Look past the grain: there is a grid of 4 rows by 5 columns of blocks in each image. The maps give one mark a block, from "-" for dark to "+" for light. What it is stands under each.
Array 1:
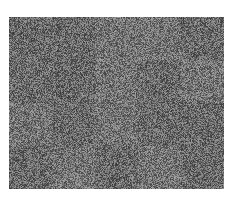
- - + + -
- - + - +
+ - + - -
- + - + -
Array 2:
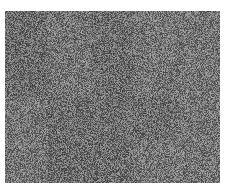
- + - + +
- + - + +
+ - - - +
+ - - + +
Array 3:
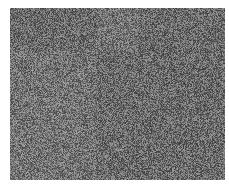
- - + - -
+ + - - -
+ + - - -
+ + - - -
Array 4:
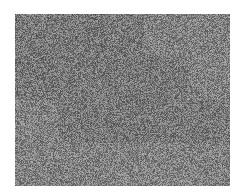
- - - + +
- - - - +
+ - - - -
+ + + + +
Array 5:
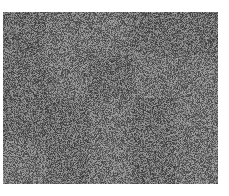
- + + - -
- + - + +
- - + - +
+ - + - +
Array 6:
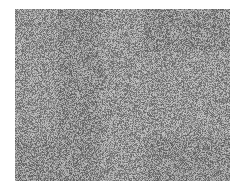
+ - + - -
+ - + + +
+ - + + +
- - + - -
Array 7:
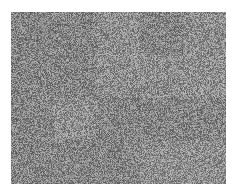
- - + - +
- - + + +
- + - - -
- - - + +
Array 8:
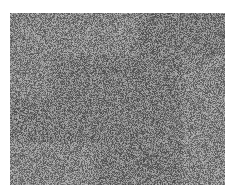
+ + + - -
+ - - - +
- - - - +
+ + - - +
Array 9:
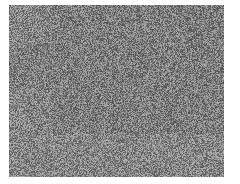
+ - - - -
- - - - -
+ - - - -
+ + + + +
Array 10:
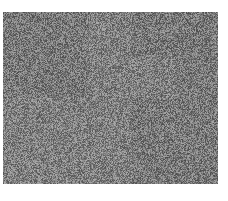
- - + - -
- - + + -
+ + + - -
+ + + - -
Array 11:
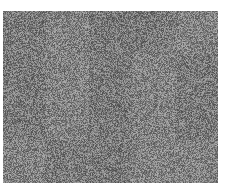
- + - - +
- + - + -
- + - + -
+ - - + +
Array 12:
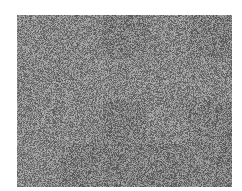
+ + - + -
+ + + + +
+ + - + -
+ - - - -
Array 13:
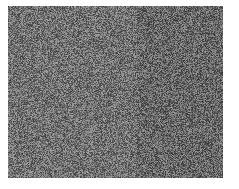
+ + + - -
+ + + - -
+ + + - -
+ + + - -
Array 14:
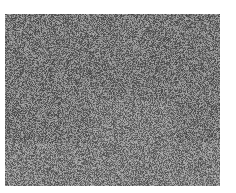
- - - - -
- - - - -
- - + + -
+ + + + +
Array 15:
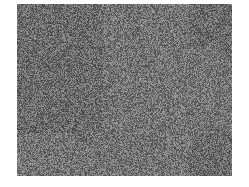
- - + + -
- - + + +
- - + + +
+ + + + -
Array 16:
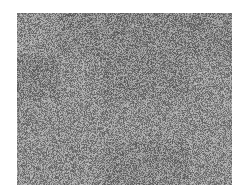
+ - - - -
- + - - +
+ + + + +
+ + - - +
